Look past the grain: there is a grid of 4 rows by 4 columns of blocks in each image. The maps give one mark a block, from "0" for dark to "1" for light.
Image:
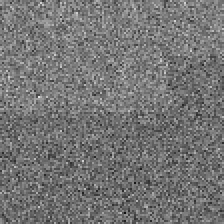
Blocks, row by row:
1 1 1 1
1 1 1 0
0 0 0 0
0 0 0 0
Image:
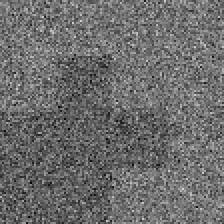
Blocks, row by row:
1 1 1 1
1 0 1 1
0 0 0 1
0 0 1 1
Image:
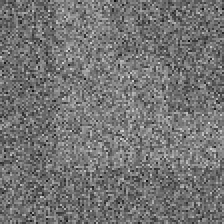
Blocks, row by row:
0 1 0 0
0 1 1 0
0 1 1 1
0 0 0 0
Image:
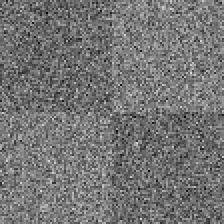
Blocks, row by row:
0 0 1 1
0 0 1 1
1 1 0 0
1 1 0 0
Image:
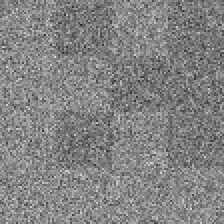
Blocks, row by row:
1 0 1 0
1 1 0 0
1 0 1 0
1 1 1 1
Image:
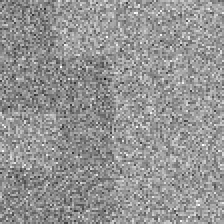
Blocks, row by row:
0 1 1 1
0 0 1 1
1 0 1 1
0 0 1 1
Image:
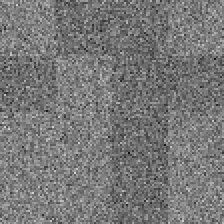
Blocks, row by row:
1 0 0 1
0 1 0 0
1 1 0 1
1 1 0 1
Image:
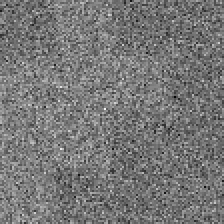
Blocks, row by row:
0 1 0 0
1 1 1 0
1 1 0 0
1 0 0 0
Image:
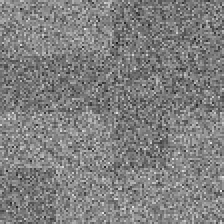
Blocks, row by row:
1 1 0 0
0 0 0 0
1 1 0 1
0 1 1 1
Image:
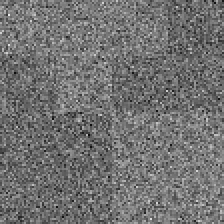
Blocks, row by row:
1 1 1 0
0 1 0 0
0 0 1 1
0 0 1 1
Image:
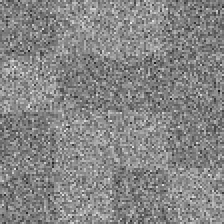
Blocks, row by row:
0 1 1 0
1 0 0 0
0 1 1 0
0 1 0 1
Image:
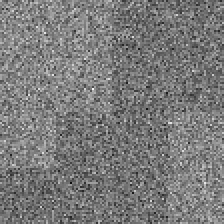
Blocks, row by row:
1 1 0 0
1 1 0 0
1 0 0 1
0 0 0 1
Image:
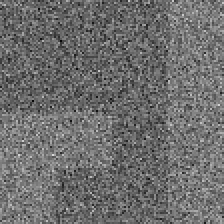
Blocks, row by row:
0 0 0 1
0 0 0 1
1 1 0 1
1 0 0 1
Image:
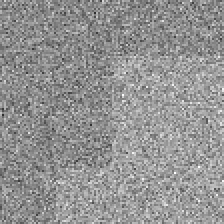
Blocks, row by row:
0 0 0 0
0 0 1 1
0 0 1 1
0 1 1 1
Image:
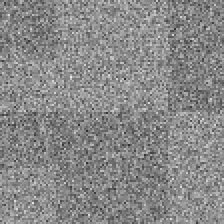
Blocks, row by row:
0 1 1 0
1 1 1 0
0 0 0 1
1 0 0 1
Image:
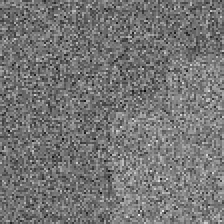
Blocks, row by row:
0 0 0 0
0 0 0 1
0 0 1 1
0 0 1 1
